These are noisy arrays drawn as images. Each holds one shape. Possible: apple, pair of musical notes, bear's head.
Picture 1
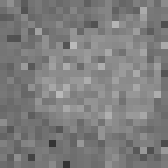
apple
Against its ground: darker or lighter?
lighter
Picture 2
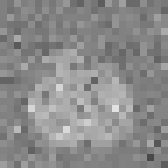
apple
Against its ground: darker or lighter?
lighter
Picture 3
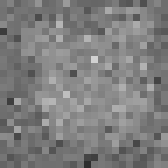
bear's head
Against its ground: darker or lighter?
lighter
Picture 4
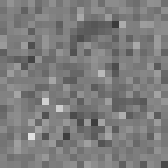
pair of musical notes
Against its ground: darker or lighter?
darker
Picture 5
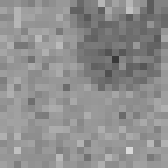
bear's head
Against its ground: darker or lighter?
darker
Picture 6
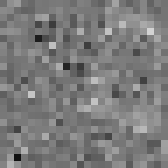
pair of musical notes
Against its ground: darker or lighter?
lighter
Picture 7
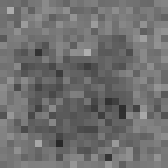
bear's head
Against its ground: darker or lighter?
darker
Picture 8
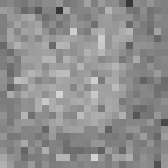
bear's head
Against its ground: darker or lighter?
lighter
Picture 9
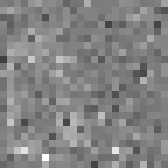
pair of musical notes
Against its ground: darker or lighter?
lighter
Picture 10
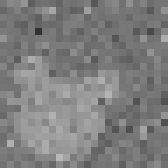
bear's head
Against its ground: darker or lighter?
lighter
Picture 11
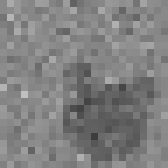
bear's head
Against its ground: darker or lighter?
darker
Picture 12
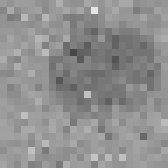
apple
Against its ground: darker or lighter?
darker
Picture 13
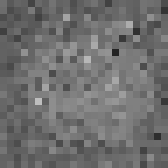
apple
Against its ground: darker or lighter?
lighter
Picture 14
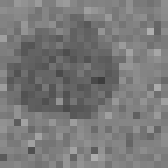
apple
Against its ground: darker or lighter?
darker
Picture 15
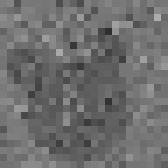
bear's head
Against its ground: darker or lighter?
darker
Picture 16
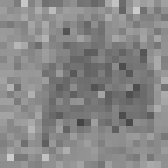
apple
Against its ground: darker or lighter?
darker
